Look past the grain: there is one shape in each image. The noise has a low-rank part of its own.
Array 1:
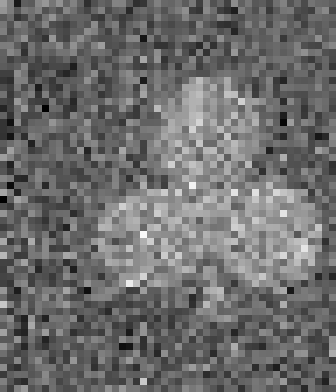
club
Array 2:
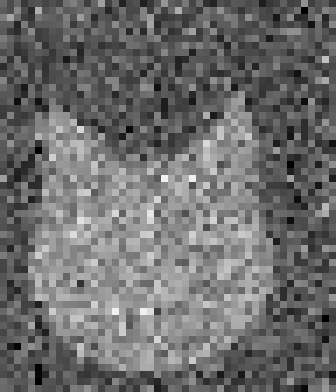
cat's head
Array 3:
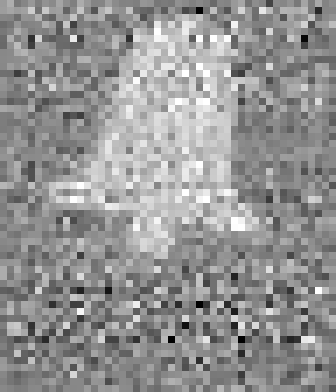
bell
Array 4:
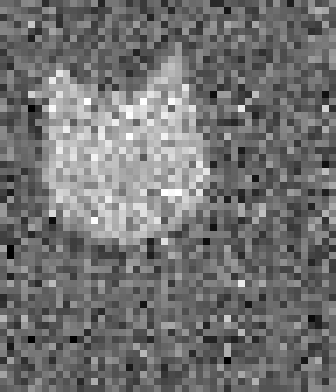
cat's head
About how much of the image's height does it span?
half
